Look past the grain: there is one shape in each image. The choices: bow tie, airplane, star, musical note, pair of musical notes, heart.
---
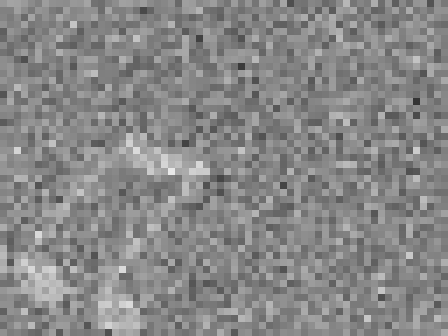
pair of musical notes
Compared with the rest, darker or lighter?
lighter
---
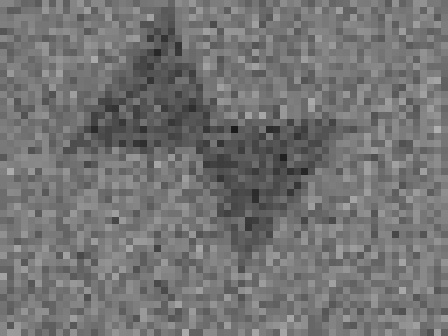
bow tie
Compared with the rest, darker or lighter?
darker
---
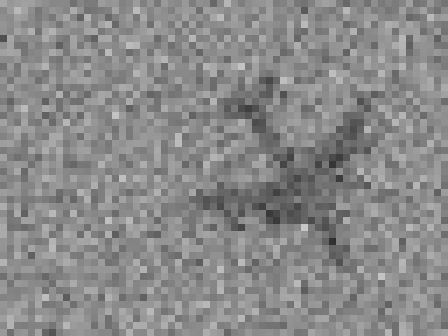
airplane
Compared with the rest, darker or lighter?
darker
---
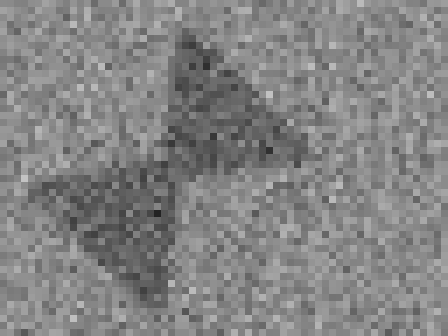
bow tie
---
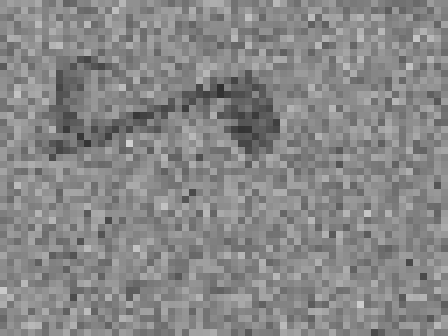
musical note
